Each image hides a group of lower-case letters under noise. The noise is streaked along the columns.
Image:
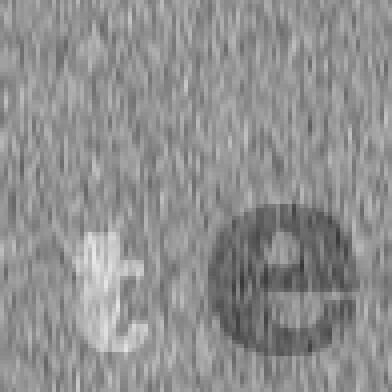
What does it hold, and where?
bottom left: light t; bottom right: dark e
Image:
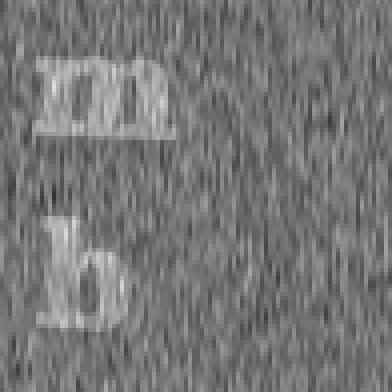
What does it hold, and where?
top left: light m; bottom left: light b
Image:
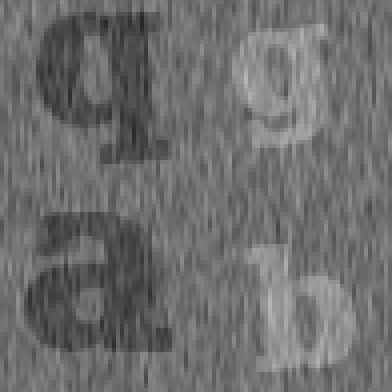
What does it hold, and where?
top left: dark q; top right: light g; bottom left: dark a; bottom right: light b
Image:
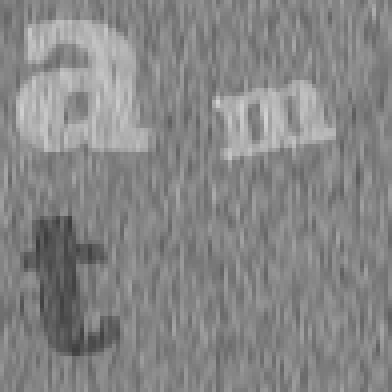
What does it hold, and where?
top left: light a; top right: light m; bottom left: dark t
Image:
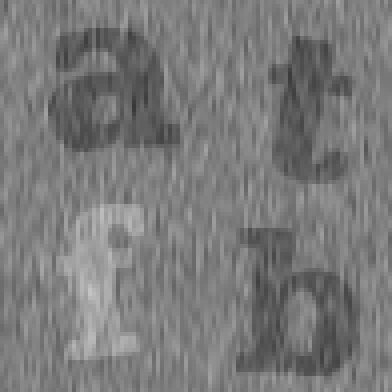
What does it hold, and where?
top left: dark a; top right: dark t; bottom left: light f; bottom right: dark b
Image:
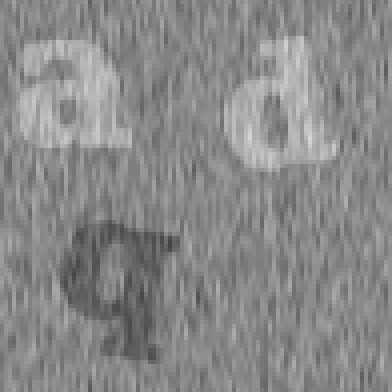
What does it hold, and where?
top left: light a; top right: light d; bottom left: dark q
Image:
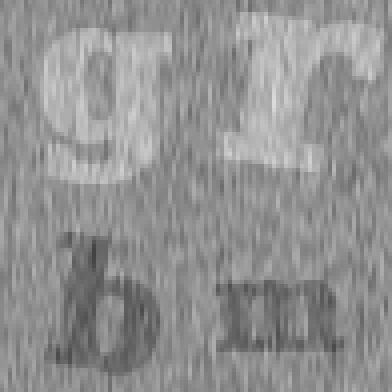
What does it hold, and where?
top left: light g; top right: light r; bottom left: dark b; bottom right: dark m
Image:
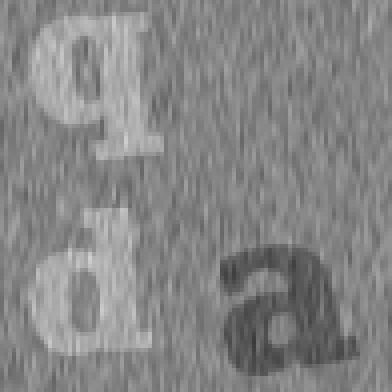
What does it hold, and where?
top left: light q; bottom left: light d; bottom right: dark a
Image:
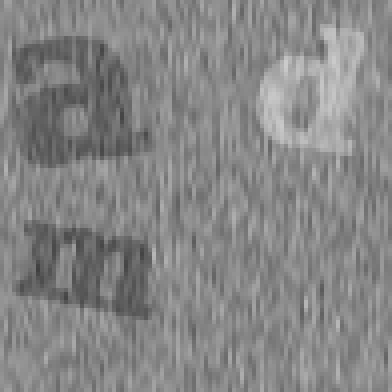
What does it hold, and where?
top left: dark a; top right: light d; bottom left: dark m
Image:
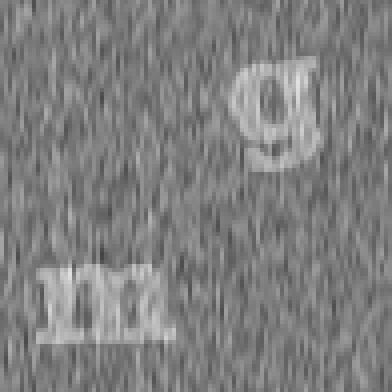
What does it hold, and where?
top right: light g; bottom left: light m
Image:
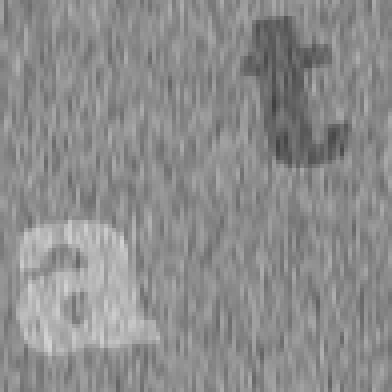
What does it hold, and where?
top right: dark t; bottom left: light a
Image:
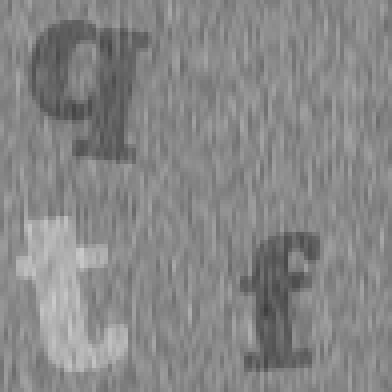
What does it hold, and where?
top left: dark q; bottom left: light t; bottom right: dark f
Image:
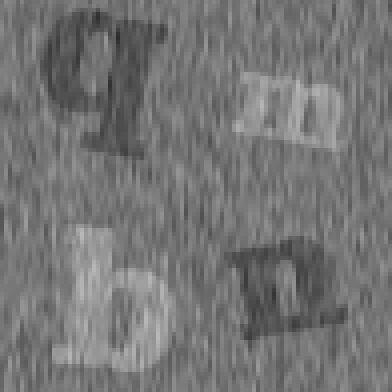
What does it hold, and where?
top left: dark q; top right: light m; bottom left: light b; bottom right: dark n
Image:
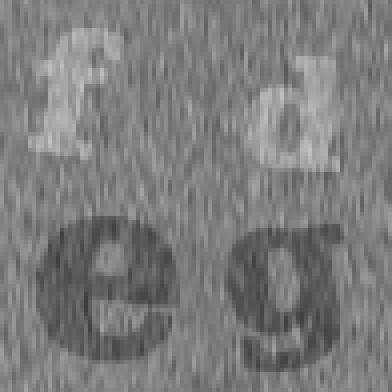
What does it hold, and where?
top left: light f; top right: light d; bottom left: dark e; bottom right: dark g
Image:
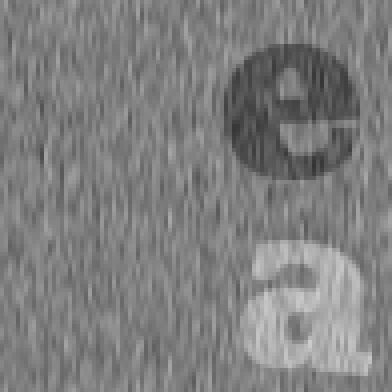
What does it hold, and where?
top right: dark e; bottom right: light a
